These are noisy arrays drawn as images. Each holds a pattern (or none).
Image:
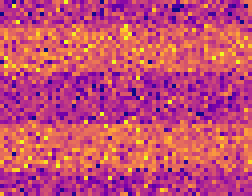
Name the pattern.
horizontal stripes
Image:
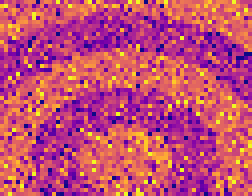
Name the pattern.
rings round one point
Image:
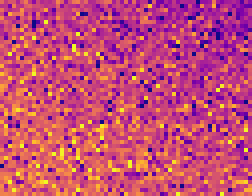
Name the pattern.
a smooth slope
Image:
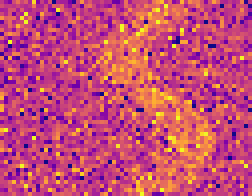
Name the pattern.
a wavy band
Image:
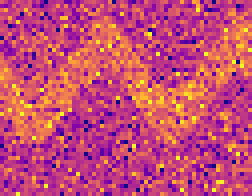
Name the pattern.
a wavy band
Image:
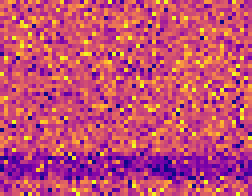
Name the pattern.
one horizontal stripe
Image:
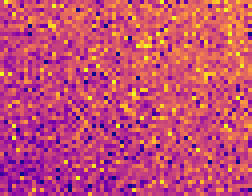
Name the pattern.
a smooth slope
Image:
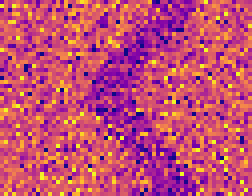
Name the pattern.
a wavy band
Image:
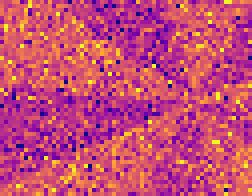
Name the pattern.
spokes from one point
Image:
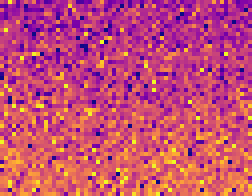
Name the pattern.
a smooth slope
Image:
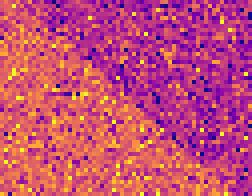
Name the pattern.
a sharp edge
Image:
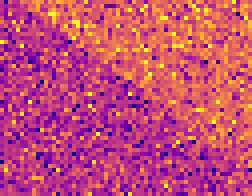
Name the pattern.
a sharp edge
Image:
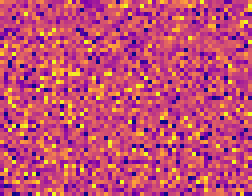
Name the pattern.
only noise
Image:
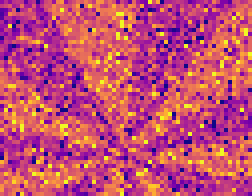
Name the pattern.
spokes from one point
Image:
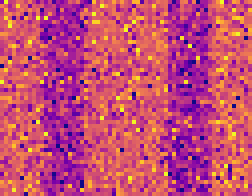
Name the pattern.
vertical stripes
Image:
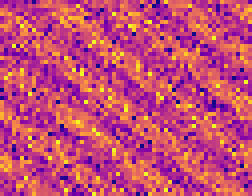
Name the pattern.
diagonal stripes
